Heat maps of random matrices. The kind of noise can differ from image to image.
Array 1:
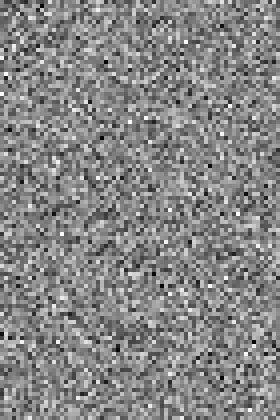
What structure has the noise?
independent entries
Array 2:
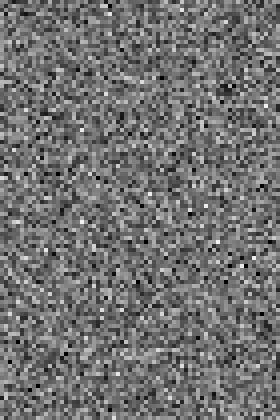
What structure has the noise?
independent entries
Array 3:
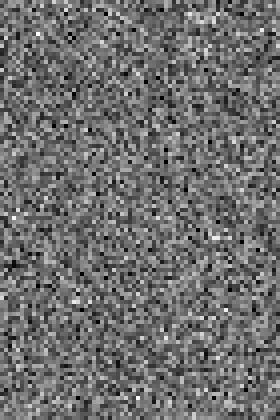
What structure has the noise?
independent entries
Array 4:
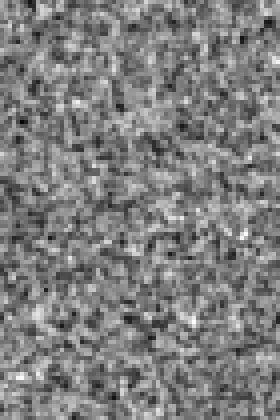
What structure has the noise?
blotchy
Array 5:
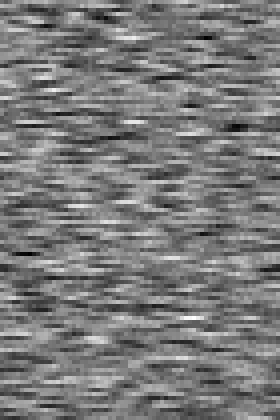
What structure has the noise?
streaked along the rows
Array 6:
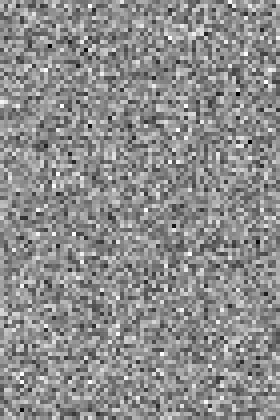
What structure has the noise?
independent entries
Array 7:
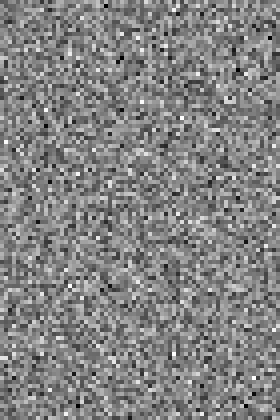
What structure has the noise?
independent entries
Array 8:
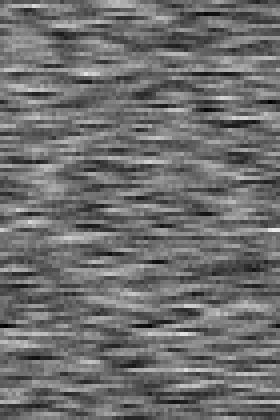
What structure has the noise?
streaked along the rows
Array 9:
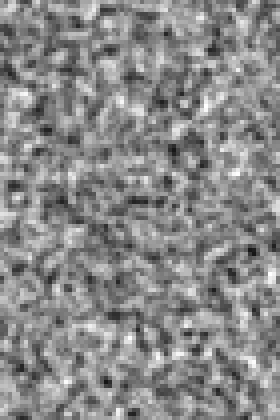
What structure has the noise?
blotchy
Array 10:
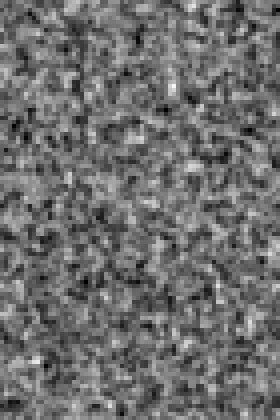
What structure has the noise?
blotchy
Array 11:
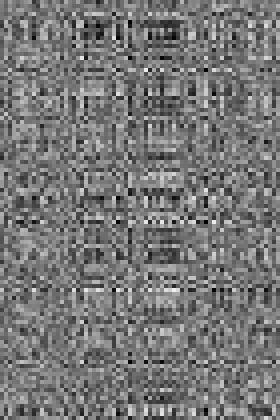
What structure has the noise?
low rank plus noise
